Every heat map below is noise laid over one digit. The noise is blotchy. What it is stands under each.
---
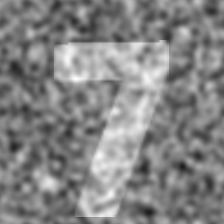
7
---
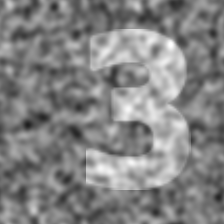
3
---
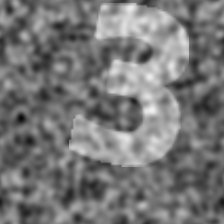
3
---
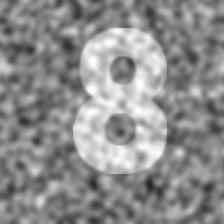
8
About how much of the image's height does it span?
two thirds
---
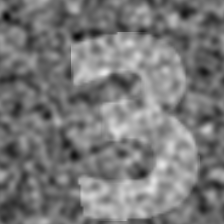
3
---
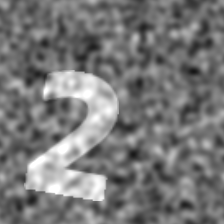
2
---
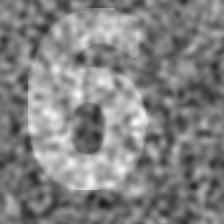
6
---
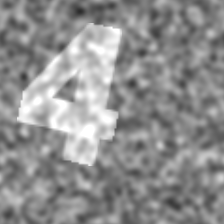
4
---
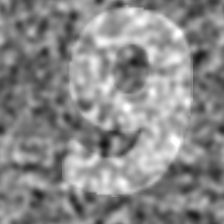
9
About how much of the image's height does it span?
nearly all
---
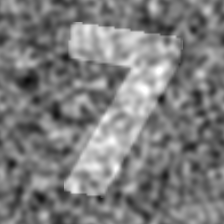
7
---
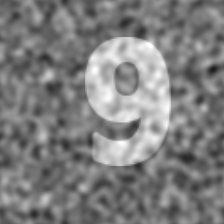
9
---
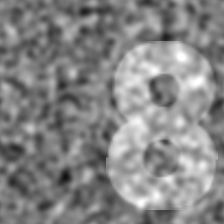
8
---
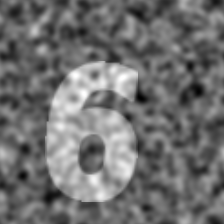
6
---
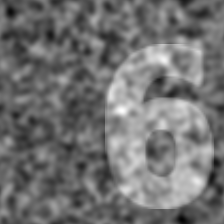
6
